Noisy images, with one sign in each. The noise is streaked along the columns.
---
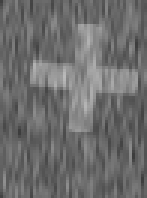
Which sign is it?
plus sign
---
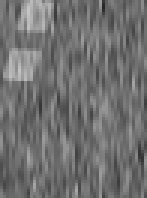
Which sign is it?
colon
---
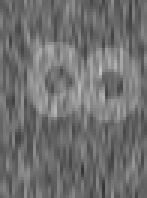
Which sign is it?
infinity sign
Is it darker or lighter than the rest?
lighter
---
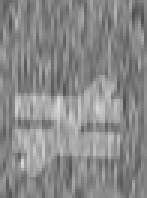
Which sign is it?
not-equal sign
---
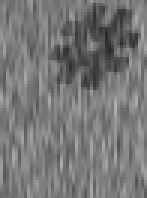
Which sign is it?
hash sign
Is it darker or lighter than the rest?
darker
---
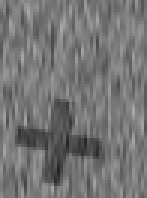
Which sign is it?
plus sign
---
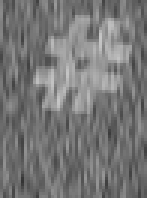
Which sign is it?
hash sign
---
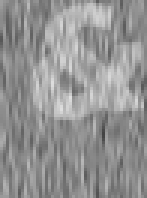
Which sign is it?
ampersand
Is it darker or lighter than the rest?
lighter
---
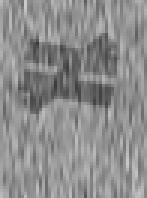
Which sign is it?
not-equal sign
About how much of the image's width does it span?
two thirds
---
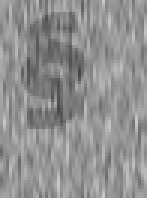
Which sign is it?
section sign
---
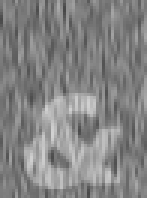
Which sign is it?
ampersand
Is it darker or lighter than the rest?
lighter
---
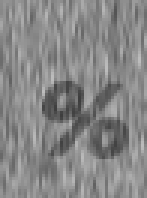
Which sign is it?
percent sign
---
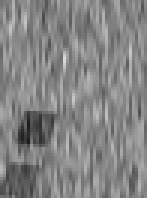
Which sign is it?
colon
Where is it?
bottom left
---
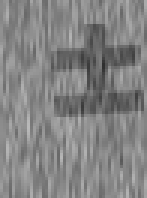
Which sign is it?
plus-minus sign
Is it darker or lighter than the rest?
darker
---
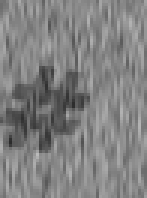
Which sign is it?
hash sign
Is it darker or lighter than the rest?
darker
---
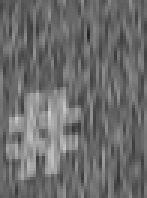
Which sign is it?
hash sign
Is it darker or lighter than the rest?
lighter
